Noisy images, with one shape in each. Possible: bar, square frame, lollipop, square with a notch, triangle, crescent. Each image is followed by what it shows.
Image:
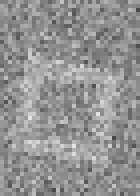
light square frame
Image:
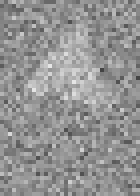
light triangle
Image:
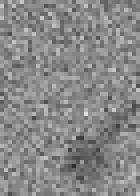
dark lollipop
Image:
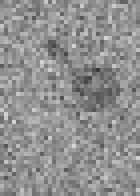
dark lollipop
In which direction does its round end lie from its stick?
down and right
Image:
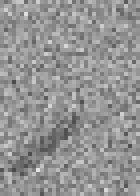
dark bar
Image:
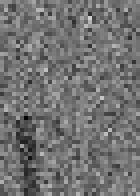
dark bar, bottom left
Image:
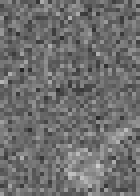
light lollipop
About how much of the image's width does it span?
half
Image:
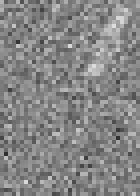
light bar, top right
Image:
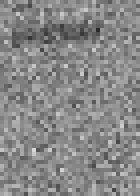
dark bar
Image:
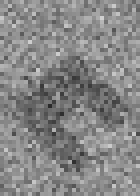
dark square with a notch
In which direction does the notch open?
down and right
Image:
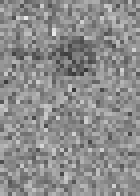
dark lollipop
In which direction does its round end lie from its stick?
right
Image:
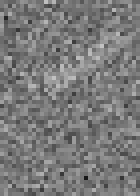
light bar
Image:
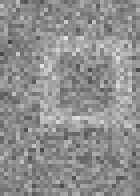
light square frame
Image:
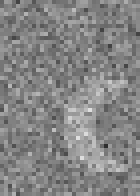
light crescent
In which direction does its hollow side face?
right
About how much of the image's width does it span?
half
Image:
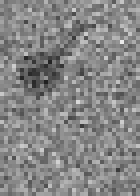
dark lollipop
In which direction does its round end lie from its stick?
down and left
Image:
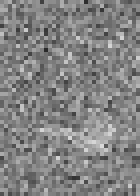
light lollipop
